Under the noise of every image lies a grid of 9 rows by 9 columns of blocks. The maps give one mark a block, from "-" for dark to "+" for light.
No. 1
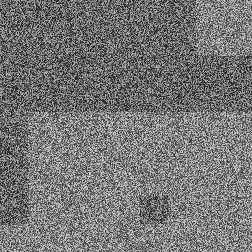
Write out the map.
- - - - - - - + +
- - - - - - - + +
- - - - - - - - -
- - - - - - - - -
- + + + + + + + +
- + + + + + + + +
- + + + + + + + +
- + + + + - + + +
+ + + + + + + + +
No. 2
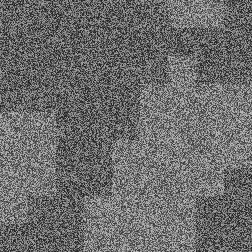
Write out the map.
- - - - - - + + -
- - - - - - - - -
- - - - - - + - -
- - - - - + + + +
+ + - - - + + + +
+ + - - + + + + +
+ + - - + + + + -
+ - - + + + + - -
- - - + + + + - -
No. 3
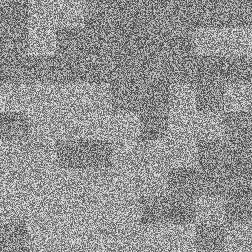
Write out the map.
- + + - - - - - -
- + - - - - - + +
- - - - - - - - -
+ + + + - - + - +
- + + + + - + + -
+ + - - + + + - -
+ + + + + + - - -
+ + + + + - - + -
- + + + + + + - +
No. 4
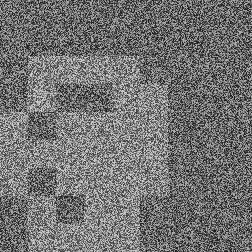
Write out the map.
- - - - - - - - -
- - - - - - - - -
- + + + + - - - -
- + - - + + - - -
+ - + + + + - - -
+ + + + + + - - -
+ - + + + + - - -
- + - + + - - - -
- + + + + - - - -
